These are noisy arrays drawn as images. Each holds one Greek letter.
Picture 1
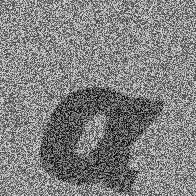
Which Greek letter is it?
alpha
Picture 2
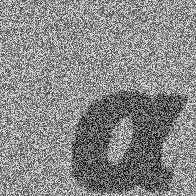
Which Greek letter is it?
alpha
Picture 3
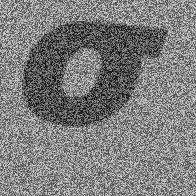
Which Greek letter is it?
sigma
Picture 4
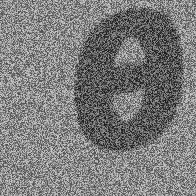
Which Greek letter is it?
theta
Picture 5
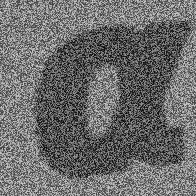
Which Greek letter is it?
alpha
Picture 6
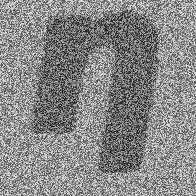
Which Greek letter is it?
eta
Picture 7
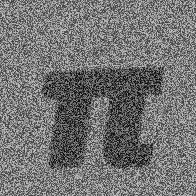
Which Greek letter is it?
pi
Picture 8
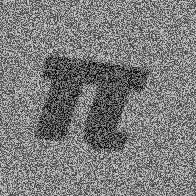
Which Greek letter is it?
pi
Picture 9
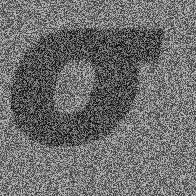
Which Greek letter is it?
sigma
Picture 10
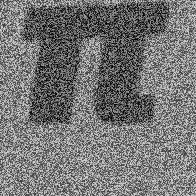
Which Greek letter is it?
pi
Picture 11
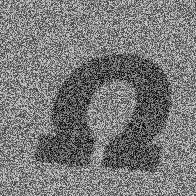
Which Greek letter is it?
omega
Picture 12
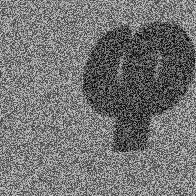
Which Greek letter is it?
phi
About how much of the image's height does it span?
two thirds
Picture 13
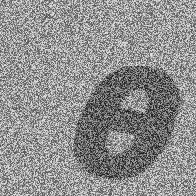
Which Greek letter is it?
theta
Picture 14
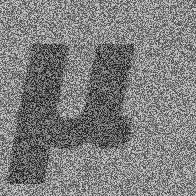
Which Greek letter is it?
mu
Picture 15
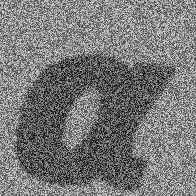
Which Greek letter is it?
alpha
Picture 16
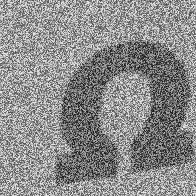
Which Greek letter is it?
omega
